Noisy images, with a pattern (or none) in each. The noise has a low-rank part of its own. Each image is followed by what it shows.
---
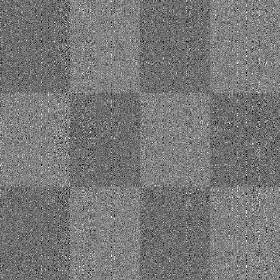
a checkerboard
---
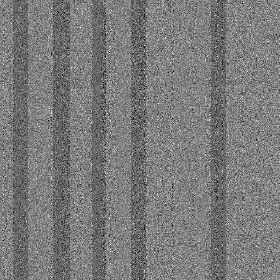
bands of columns
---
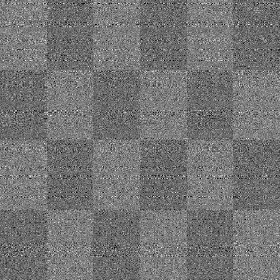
a checkerboard
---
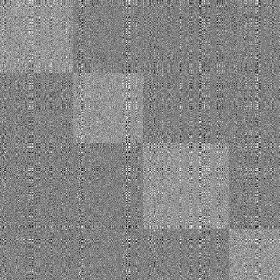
blocks along the diagonal
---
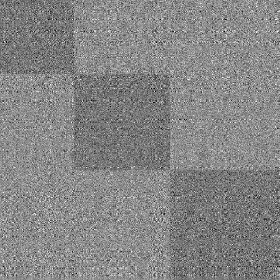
blocks along the diagonal
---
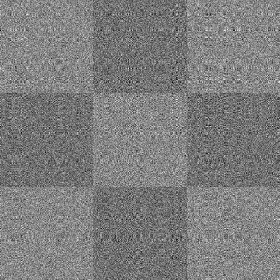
a checkerboard
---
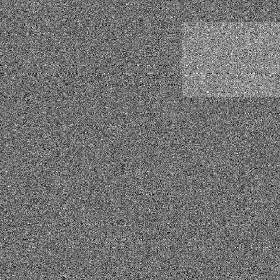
one block
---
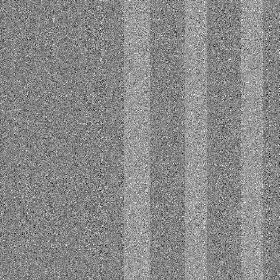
bands of columns
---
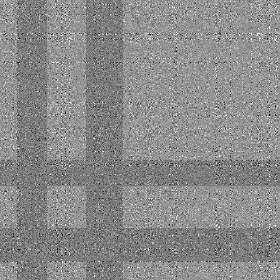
bands of rows crossing bands of columns
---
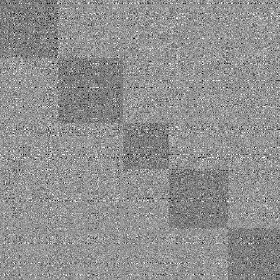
blocks along the diagonal
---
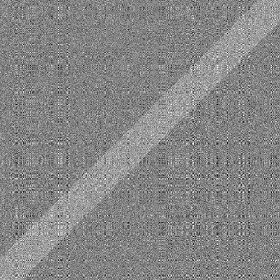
a diagonal band
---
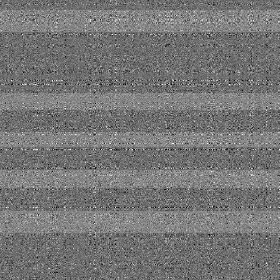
bands of rows
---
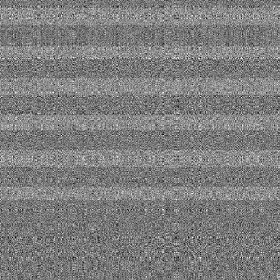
bands of rows
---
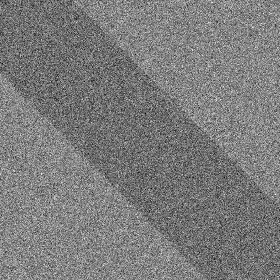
a diagonal band
